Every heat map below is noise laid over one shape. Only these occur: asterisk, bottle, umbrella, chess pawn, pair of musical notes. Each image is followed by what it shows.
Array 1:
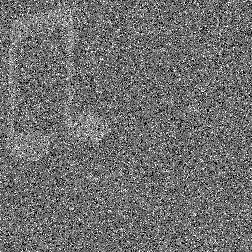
pair of musical notes
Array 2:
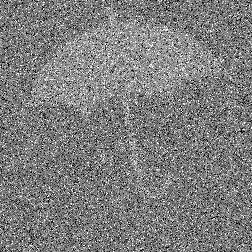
umbrella
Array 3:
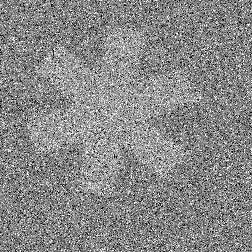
asterisk
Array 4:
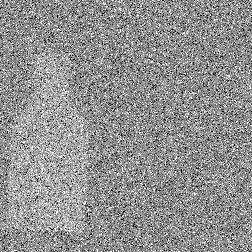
bottle
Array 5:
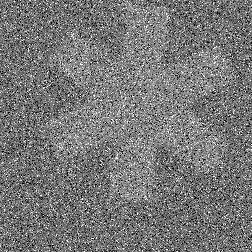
asterisk
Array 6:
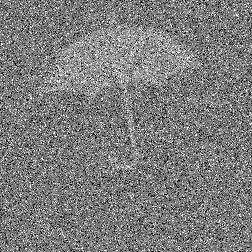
umbrella
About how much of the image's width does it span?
two thirds
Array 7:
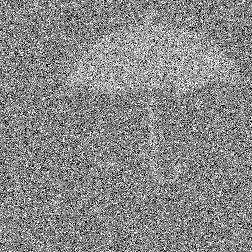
umbrella
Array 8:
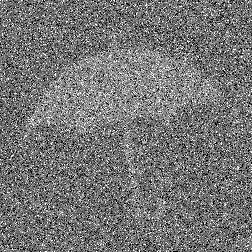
umbrella
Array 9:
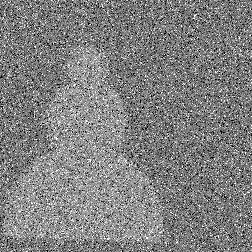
chess pawn
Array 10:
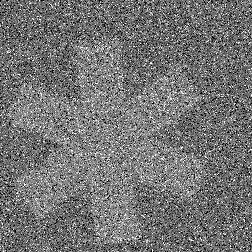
asterisk
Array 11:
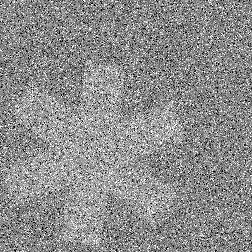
asterisk
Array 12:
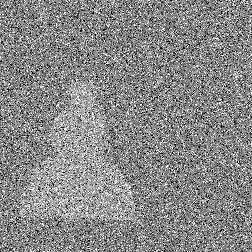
chess pawn
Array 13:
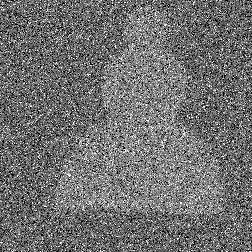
chess pawn
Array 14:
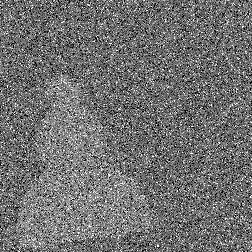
chess pawn
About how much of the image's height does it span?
two thirds
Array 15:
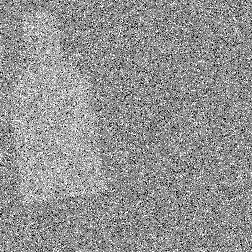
bottle
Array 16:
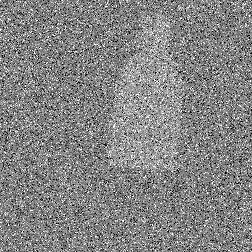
bottle
